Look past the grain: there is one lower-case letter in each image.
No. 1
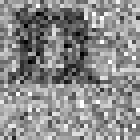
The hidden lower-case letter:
n
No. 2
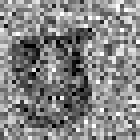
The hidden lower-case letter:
g
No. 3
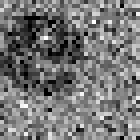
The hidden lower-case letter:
e
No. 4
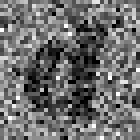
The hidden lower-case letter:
d
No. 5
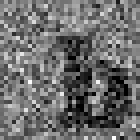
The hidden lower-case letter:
b
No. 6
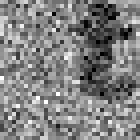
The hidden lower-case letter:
t
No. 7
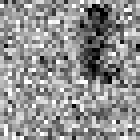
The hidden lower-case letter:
t
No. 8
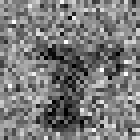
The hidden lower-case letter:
r
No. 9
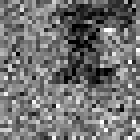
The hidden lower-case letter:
r
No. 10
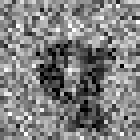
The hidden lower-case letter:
q
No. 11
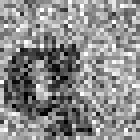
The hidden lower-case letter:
q
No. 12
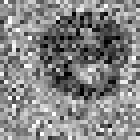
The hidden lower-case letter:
e
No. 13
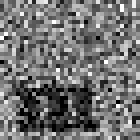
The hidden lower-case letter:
m
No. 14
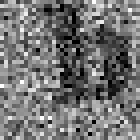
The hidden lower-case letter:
b
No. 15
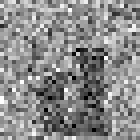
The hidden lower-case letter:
d
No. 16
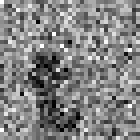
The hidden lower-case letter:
t
